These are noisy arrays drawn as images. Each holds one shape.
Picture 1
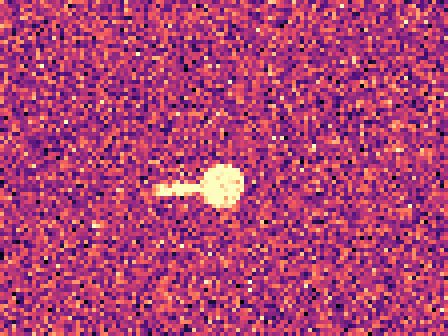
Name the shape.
lollipop
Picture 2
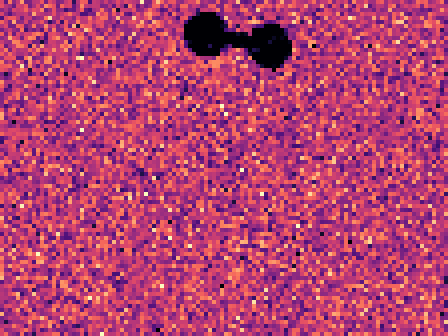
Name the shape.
dumbbell
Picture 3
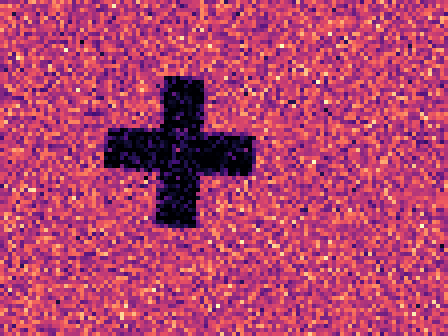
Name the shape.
cross
